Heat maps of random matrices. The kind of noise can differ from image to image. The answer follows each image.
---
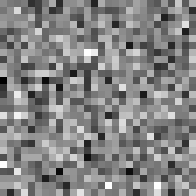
independent entries
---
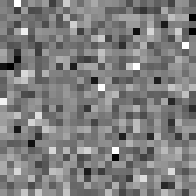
heavy tails
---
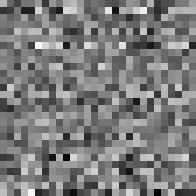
rows of uneven size
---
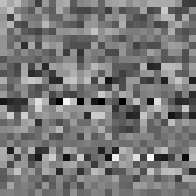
rows of uneven size
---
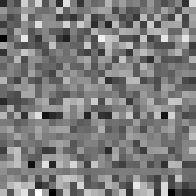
rows of uneven size
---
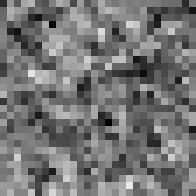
blotchy
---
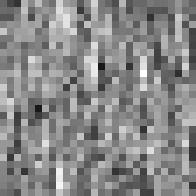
streaked along the columns
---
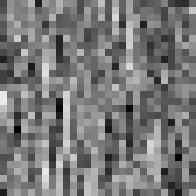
streaked along the columns
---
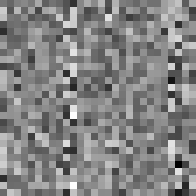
columns of uneven size
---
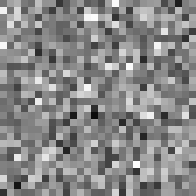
independent entries
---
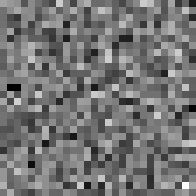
independent entries
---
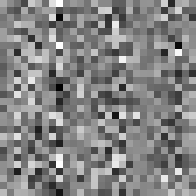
columns of uneven size
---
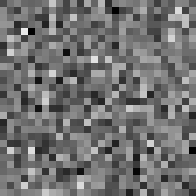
independent entries
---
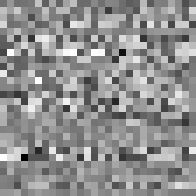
rows of uneven size
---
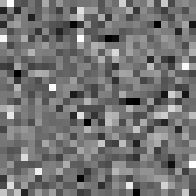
heavy tails
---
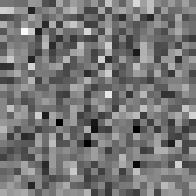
low rank plus noise
